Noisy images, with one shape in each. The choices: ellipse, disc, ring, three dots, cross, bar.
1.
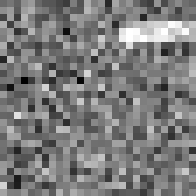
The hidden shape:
bar
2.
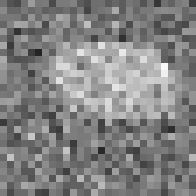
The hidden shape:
ellipse
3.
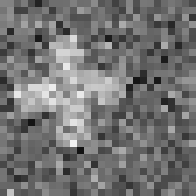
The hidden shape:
cross
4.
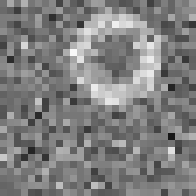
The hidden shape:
ring
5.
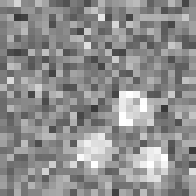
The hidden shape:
three dots
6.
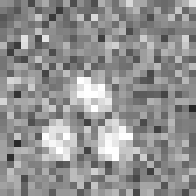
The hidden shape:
three dots
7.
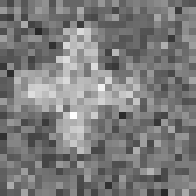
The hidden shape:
cross
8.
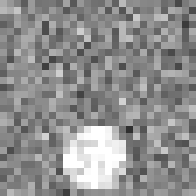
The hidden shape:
disc
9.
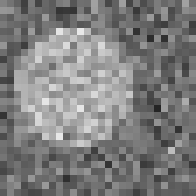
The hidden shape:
disc
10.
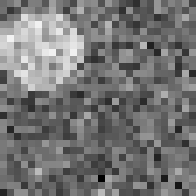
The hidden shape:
disc
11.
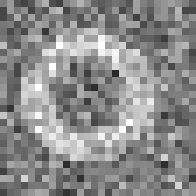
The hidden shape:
ring
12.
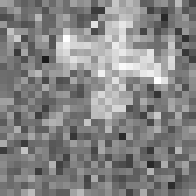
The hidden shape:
cross
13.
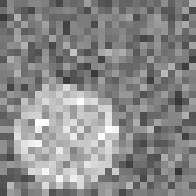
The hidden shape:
disc
